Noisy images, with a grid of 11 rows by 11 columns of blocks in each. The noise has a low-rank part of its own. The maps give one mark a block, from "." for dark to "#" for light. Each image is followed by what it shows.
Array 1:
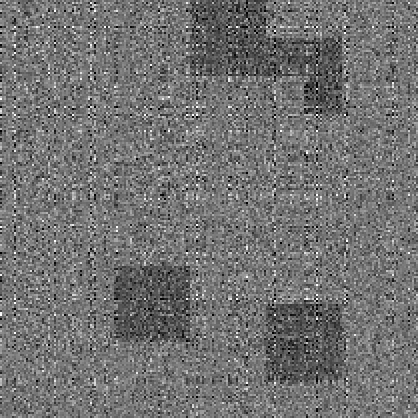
#####..####
#####....##
########.##
###########
###########
###########
###########
###..######
###..##..##
#######..##
###########
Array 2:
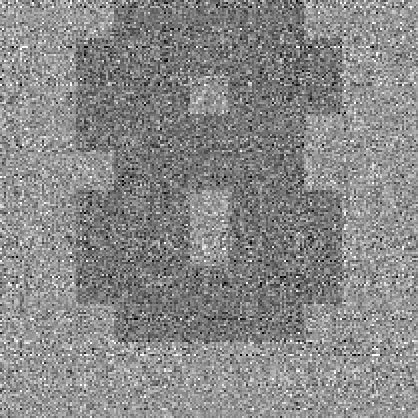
###.....###
##.......##
##...#...##
##......###
###.....###
##...#...##
##...#...##
##.......##
###.....###
###########
###########
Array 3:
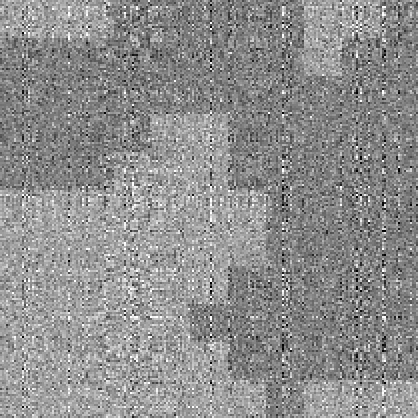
###.....##.
........#..
...........
....##.....
...###.....
#######....
#######....
######.....
#####......
######.....
#######.###
